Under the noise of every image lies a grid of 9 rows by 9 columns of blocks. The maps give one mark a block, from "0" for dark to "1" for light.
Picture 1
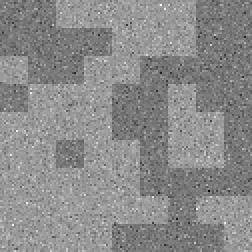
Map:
0 0 1 1 1 1 1 0 0
0 0 0 0 1 1 1 0 0
1 0 0 1 1 0 0 0 0
0 1 1 1 0 0 1 0 0
1 1 1 1 0 0 1 1 0
1 1 0 1 1 0 1 1 0
1 1 1 1 1 0 0 0 0
1 1 1 1 1 1 0 1 1
1 1 1 1 0 0 0 0 1
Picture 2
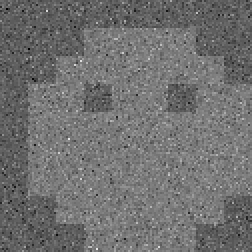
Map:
0 0 0 0 0 0 0 0 0
0 0 0 1 1 1 1 0 0
0 0 1 1 1 1 1 1 0
0 1 1 0 1 1 0 1 1
0 1 1 1 1 1 1 1 1
0 1 1 1 1 1 1 1 1
0 1 1 1 1 1 1 1 1
0 0 1 1 1 1 1 1 0
0 0 0 1 1 1 1 0 0
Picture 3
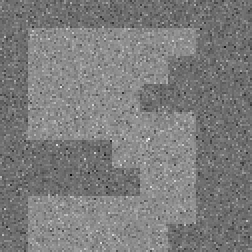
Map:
0 0 0 0 0 0 0 0 0
0 1 1 1 1 1 1 0 0
0 1 1 1 1 1 0 0 0
0 1 1 1 1 0 0 0 0
0 1 1 1 1 1 1 0 0
0 0 0 0 1 1 1 0 0
0 0 0 0 0 1 1 0 0
0 1 1 1 1 1 1 0 0
0 1 1 1 1 1 0 0 0
